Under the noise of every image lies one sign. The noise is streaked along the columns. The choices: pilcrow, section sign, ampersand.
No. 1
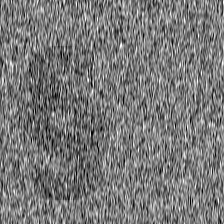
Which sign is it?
section sign
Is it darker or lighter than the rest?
darker
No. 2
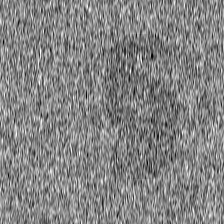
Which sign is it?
section sign
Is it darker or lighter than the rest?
darker
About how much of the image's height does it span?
two thirds
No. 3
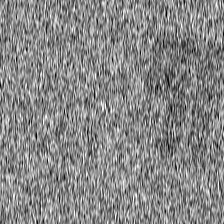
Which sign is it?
pilcrow
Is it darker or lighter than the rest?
darker
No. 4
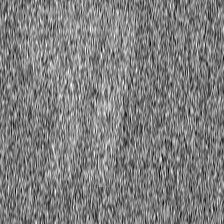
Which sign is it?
pilcrow
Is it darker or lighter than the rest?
lighter
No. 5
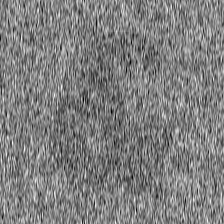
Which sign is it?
ampersand
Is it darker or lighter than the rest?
darker
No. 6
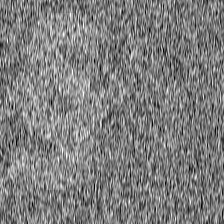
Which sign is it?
section sign
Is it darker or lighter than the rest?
lighter
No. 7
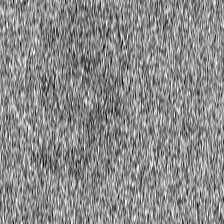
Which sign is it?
section sign
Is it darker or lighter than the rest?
darker
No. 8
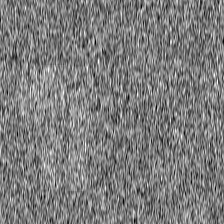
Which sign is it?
pilcrow
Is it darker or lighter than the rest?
lighter
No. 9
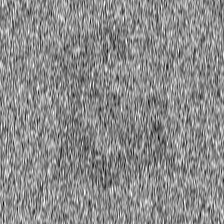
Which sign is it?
ampersand
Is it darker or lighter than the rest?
darker
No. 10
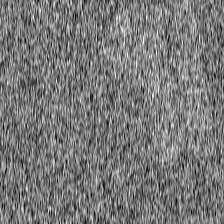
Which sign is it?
pilcrow
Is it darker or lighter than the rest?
lighter
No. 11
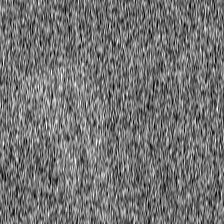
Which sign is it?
pilcrow
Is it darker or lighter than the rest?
lighter
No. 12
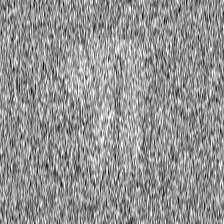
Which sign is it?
pilcrow
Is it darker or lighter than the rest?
lighter
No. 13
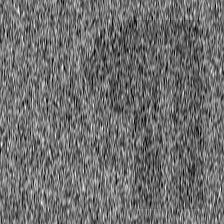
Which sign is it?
pilcrow
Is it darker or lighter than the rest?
darker
